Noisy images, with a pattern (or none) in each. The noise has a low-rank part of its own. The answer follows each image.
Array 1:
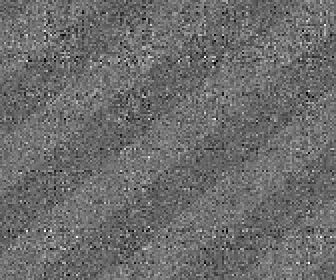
diagonal stripes
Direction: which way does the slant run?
bottom left to top right
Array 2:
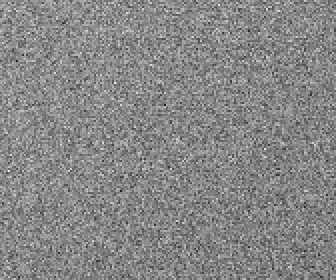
a smooth slope
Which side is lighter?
top left
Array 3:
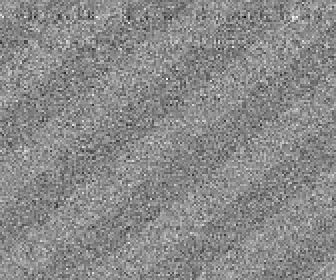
diagonal stripes
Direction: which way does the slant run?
bottom left to top right
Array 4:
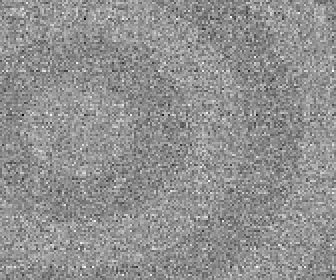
rings round one point
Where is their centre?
middle left
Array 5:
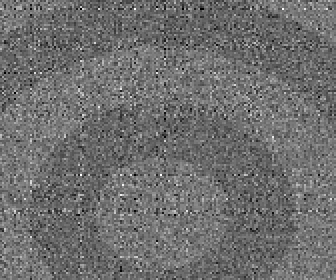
rings round one point
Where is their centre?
bottom middle
